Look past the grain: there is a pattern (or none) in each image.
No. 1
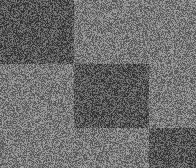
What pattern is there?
blocks along the diagonal
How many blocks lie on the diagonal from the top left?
3
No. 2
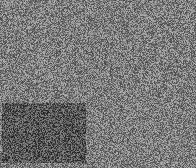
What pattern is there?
one block
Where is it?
bottom left
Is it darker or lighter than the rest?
darker
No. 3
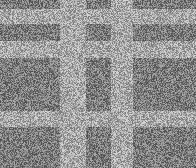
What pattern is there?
bands of rows crossing bands of columns
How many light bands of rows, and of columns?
3 and 2
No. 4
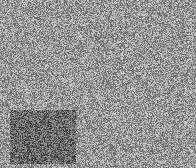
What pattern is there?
one block
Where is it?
bottom left
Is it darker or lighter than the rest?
darker
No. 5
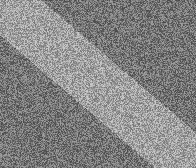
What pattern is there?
a diagonal band
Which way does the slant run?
top left to bottom right
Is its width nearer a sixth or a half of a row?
a half
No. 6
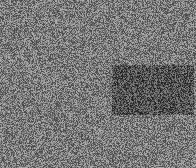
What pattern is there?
one block
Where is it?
middle right
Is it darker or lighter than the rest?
darker
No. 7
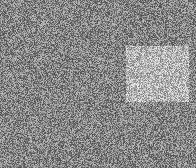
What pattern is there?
one block
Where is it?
middle right
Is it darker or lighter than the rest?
lighter
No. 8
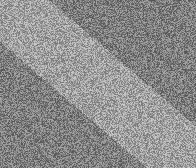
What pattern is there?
a diagonal band
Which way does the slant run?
top left to bottom right
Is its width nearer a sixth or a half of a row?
a half
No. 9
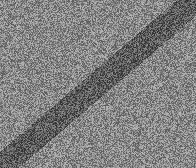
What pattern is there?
a diagonal band
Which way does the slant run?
bottom left to top right
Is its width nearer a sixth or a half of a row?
a sixth
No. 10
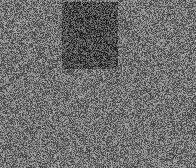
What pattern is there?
one block
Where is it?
top middle
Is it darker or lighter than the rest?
darker
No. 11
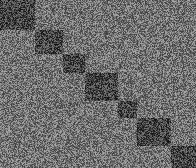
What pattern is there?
blocks along the diagonal
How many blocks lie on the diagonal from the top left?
7
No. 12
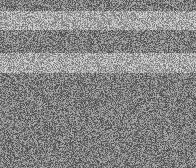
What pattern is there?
bands of rows
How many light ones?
2
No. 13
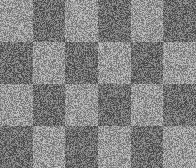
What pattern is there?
a checkerboard
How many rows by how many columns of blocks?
4 by 6
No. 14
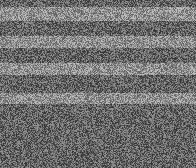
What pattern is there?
bands of rows
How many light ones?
4
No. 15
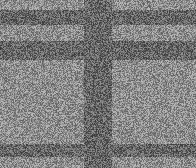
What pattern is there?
bands of rows crossing bands of columns
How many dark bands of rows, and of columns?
3 and 1
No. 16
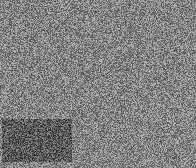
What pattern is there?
one block
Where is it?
bottom left
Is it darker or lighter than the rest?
darker
